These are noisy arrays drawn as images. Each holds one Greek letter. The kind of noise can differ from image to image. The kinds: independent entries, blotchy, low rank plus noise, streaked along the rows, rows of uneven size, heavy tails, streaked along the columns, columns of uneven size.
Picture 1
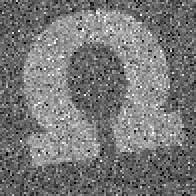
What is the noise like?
heavy tails
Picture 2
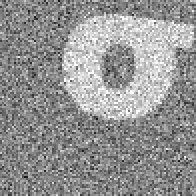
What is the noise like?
low rank plus noise
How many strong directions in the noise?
two
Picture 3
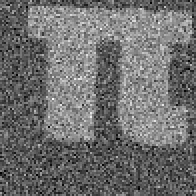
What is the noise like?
independent entries
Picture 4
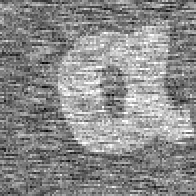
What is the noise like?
streaked along the rows
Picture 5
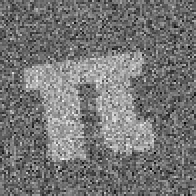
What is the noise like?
low rank plus noise
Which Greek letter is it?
pi
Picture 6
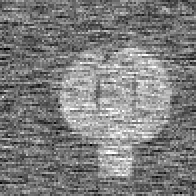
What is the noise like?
streaked along the rows
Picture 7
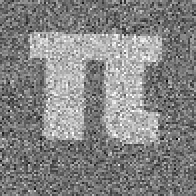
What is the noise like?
low rank plus noise
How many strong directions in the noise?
three or four
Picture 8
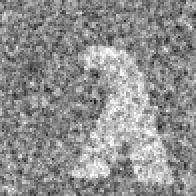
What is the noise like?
blotchy
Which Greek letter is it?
lambda
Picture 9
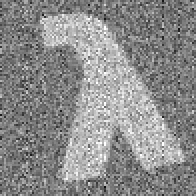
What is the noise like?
columns of uneven size
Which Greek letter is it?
lambda
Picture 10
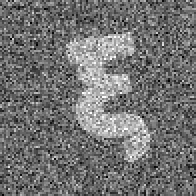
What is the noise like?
low rank plus noise
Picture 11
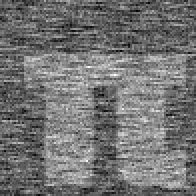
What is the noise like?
streaked along the rows
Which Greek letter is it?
pi
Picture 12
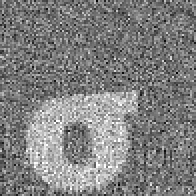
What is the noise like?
low rank plus noise
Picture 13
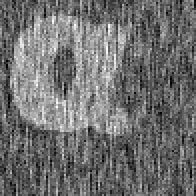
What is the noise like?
streaked along the columns
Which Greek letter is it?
alpha
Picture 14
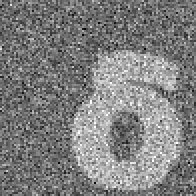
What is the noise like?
independent entries
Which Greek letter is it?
delta
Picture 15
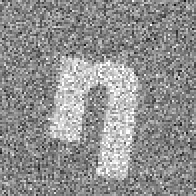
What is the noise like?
independent entries
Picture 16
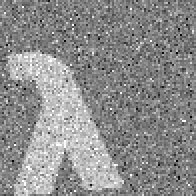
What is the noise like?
heavy tails
